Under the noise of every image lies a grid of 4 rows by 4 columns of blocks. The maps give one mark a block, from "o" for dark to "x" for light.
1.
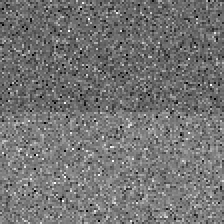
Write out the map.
o o o o
o o o o
x x x x
x x x x
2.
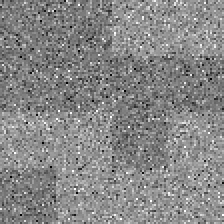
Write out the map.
o o x x
o o o o
x x o x
o x x x
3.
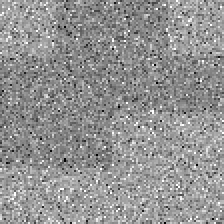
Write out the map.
x o o x
o o o o
o o x x
x x x x
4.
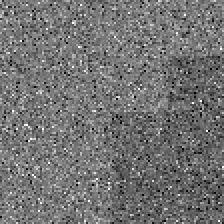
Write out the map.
x x x x
x x x o
x x o o
x x o o
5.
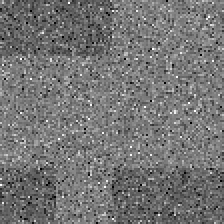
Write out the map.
o o x x
x x x x
x x x x
o x o o
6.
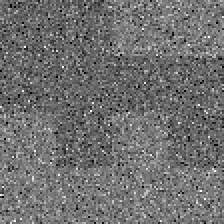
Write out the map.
o o x x
o o o o
x o x o
x x x x
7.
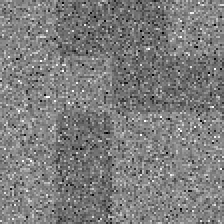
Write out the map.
x o o x
x x o o
x o x x
x o x x
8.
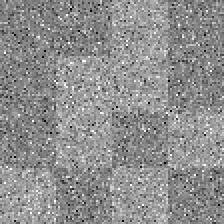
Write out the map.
o o x o
o x x o
o x o x
x o x o
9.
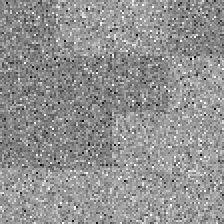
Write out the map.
o x x o
o o o x
o o x x
x x x x
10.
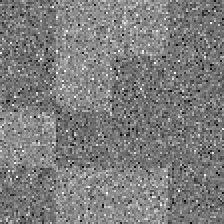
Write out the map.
o x x o
o x o o
x o o o
o x x o
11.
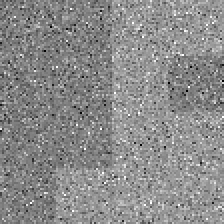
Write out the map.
o o x x
o o x o
o o x x
o x x x
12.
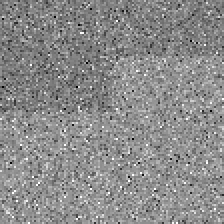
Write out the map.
o o o o
o o x x
x x x x
x x x x
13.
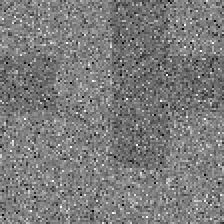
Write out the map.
x x o x
o x o o
x x o x
x x x x
